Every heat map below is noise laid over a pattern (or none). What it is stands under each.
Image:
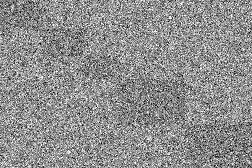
blocks along the diagonal
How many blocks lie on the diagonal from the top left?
5
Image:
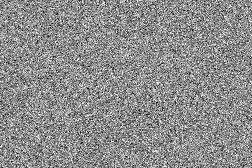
only noise
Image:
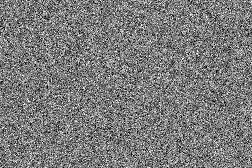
only noise
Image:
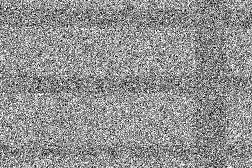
bands of rows crossing bands of columns
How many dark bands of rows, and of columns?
3 and 1
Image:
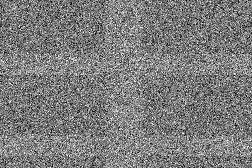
bands of rows crossing bands of columns
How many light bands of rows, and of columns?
2 and 1
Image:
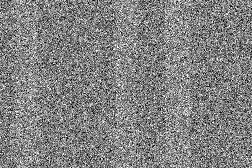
bands of columns
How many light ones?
3
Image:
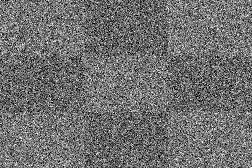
a checkerboard
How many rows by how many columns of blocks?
3 by 3
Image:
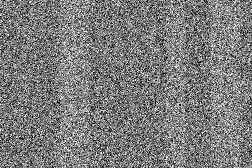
bands of columns
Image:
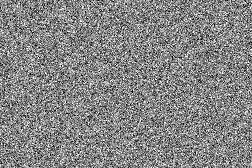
only noise
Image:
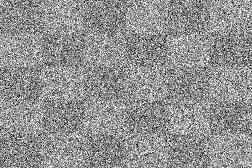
a checkerboard
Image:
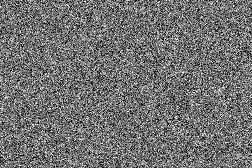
only noise
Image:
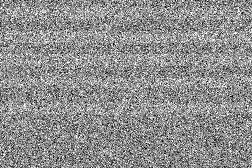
bands of rows
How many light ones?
5
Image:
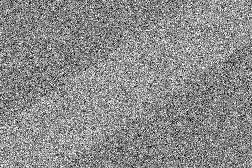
a diagonal band
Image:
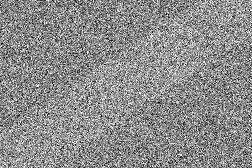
a diagonal band
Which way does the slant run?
bottom left to top right
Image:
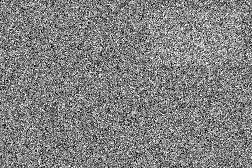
one block
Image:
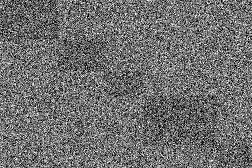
blocks along the diagonal
